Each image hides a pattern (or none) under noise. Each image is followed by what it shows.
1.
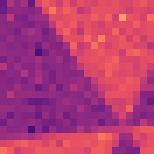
spokes from one point
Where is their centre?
bottom right
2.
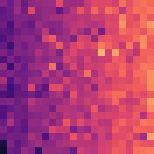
a smooth slope
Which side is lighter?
right
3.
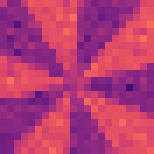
spokes from one point
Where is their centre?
centre
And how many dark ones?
5
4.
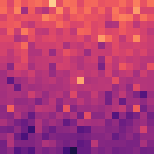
a smooth slope
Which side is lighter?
top
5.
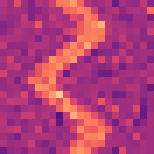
a wavy band
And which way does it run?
top to bottom
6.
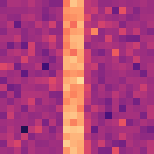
one vertical stripe
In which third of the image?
middle
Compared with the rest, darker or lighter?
lighter
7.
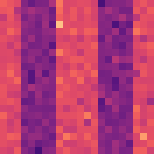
vertical stripes
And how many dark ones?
2
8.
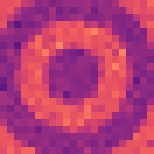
rings round one point
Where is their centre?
centre
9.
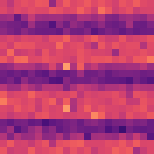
horizontal stripes
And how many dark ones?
3
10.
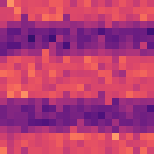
horizontal stripes
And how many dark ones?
2
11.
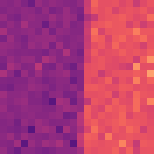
a sharp edge
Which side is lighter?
right
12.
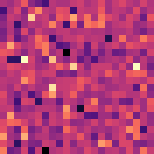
only noise
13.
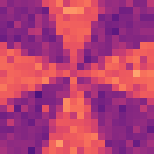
spokes from one point
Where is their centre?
centre
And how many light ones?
4
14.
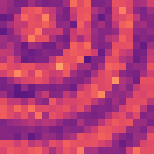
rings round one point
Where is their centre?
top left
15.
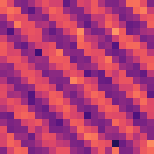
diagonal stripes
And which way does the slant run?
top left to bottom right
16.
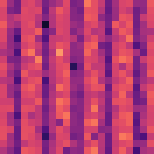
vertical stripes
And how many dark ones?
5
